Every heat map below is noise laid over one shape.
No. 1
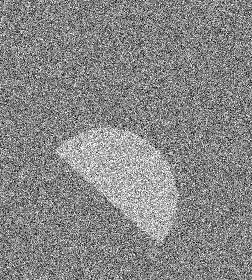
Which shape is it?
half disc
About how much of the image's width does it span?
half
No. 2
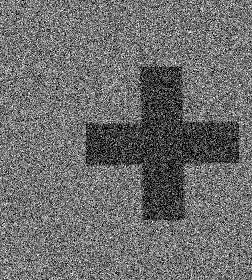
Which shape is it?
cross
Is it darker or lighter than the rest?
darker
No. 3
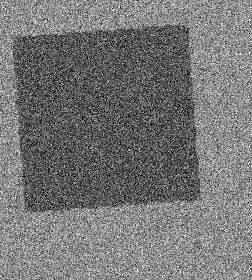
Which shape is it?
square
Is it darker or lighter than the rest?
darker
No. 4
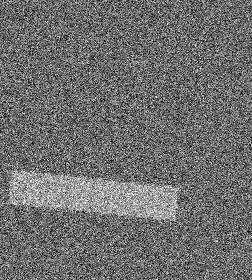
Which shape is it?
bar
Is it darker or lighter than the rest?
lighter
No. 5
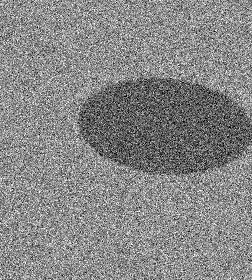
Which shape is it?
ellipse
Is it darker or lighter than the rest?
darker
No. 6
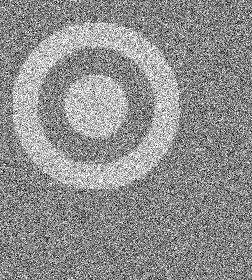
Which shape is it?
bullseye
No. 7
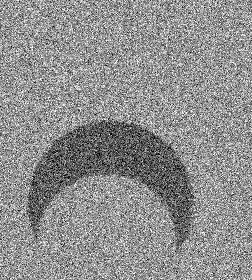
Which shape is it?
crescent
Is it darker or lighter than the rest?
darker
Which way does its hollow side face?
down
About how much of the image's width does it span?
two thirds
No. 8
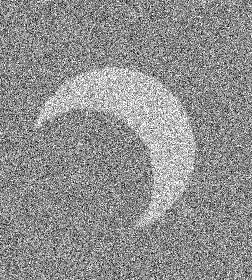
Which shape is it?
crescent
